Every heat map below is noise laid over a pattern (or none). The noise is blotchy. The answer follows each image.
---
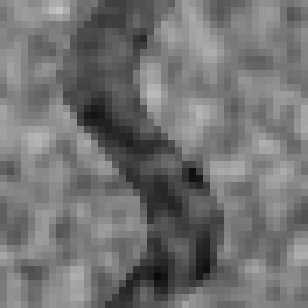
a wavy band
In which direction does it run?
top to bottom
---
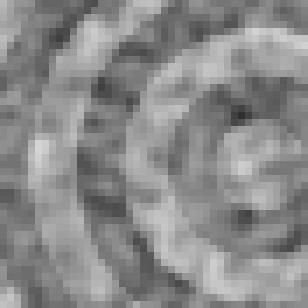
rings round one point
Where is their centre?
middle right
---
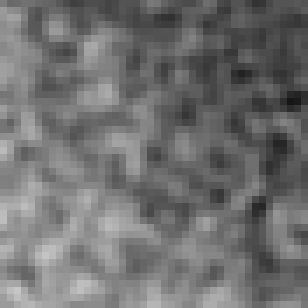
a smooth slope
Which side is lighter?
bottom left
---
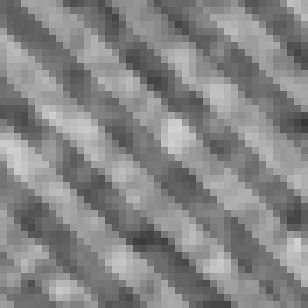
diagonal stripes
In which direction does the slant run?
top left to bottom right
